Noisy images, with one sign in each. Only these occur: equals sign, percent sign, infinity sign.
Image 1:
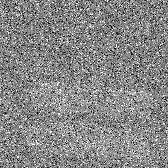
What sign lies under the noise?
equals sign
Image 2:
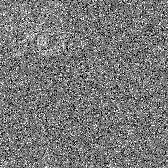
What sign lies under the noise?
percent sign
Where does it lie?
top left
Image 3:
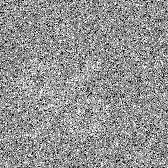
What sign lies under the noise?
percent sign
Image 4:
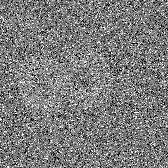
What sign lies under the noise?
infinity sign
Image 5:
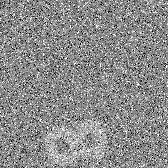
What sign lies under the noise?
infinity sign
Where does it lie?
bottom middle
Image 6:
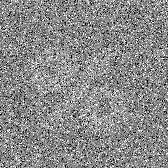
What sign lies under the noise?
percent sign
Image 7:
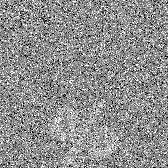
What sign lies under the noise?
percent sign
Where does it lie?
bottom middle
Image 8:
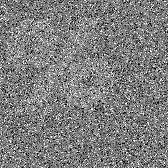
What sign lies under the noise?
percent sign
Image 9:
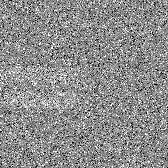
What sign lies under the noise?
equals sign
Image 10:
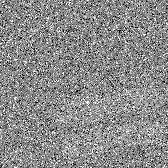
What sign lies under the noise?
equals sign
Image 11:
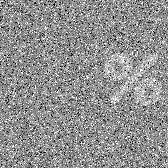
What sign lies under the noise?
percent sign
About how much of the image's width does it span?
a third
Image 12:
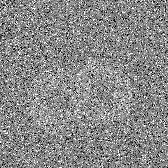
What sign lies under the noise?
infinity sign
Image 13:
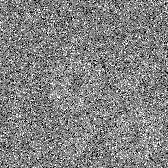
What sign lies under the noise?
percent sign
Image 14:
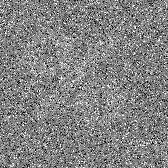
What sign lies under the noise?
percent sign
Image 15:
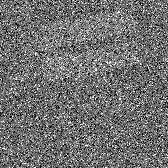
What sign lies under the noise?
equals sign
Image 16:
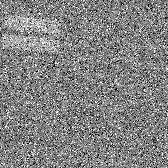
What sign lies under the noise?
equals sign
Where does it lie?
top left
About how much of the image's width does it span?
a third
